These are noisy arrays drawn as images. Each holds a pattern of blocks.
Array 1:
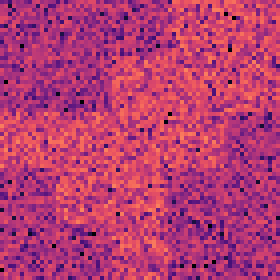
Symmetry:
mirrored about the diagonal from the bottom left
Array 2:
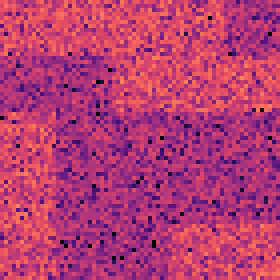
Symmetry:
no symmetry
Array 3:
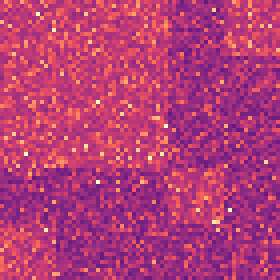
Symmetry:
mirrored about the diagonal from the top left
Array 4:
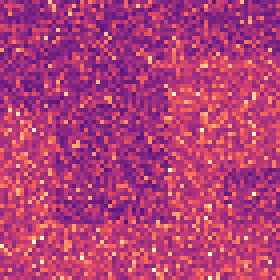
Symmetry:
no symmetry
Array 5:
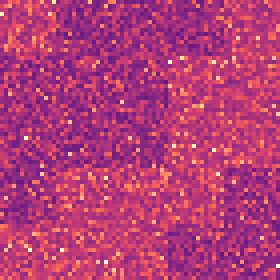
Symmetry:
mirrored about the diagonal from the top left
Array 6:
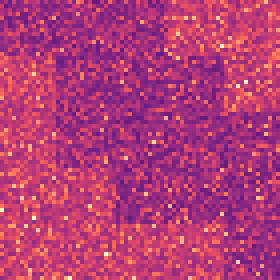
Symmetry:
mirrored about the diagonal from the bottom left
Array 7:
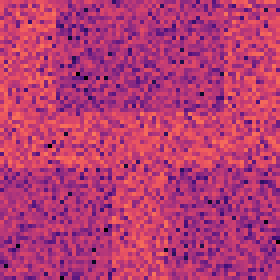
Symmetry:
left and right mirror each other
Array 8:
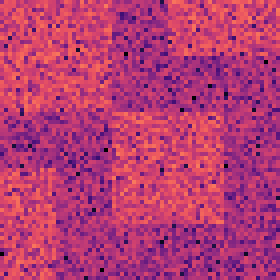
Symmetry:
mirrored about the diagonal from the top left
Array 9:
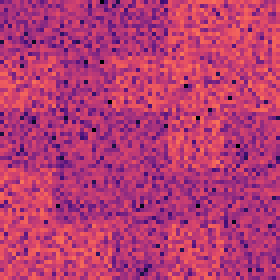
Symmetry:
mirrored about the diagonal from the bottom left
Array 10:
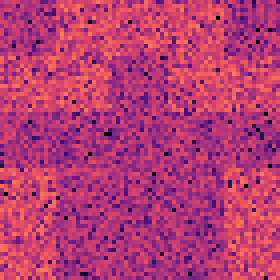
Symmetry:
left and right mirror each other
